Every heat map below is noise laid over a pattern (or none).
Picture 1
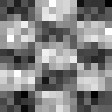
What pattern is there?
a checkerboard
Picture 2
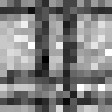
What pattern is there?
bands of rows crossing bands of columns
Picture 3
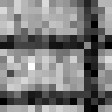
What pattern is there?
bands of rows crossing bands of columns
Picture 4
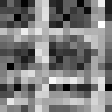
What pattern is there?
bands of rows crossing bands of columns
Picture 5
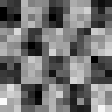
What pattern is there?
a checkerboard
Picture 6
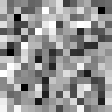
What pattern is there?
only noise
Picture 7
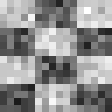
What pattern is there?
a checkerboard
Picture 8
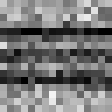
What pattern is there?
bands of rows
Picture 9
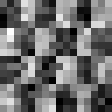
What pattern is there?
a checkerboard
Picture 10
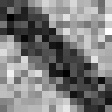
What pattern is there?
a diagonal band
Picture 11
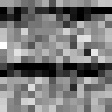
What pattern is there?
bands of rows
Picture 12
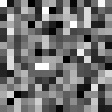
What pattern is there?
only noise
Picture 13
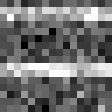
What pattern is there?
bands of rows
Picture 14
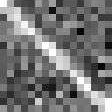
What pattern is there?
a diagonal band
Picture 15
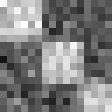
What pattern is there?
blocks along the diagonal
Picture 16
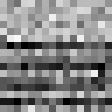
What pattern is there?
bands of rows
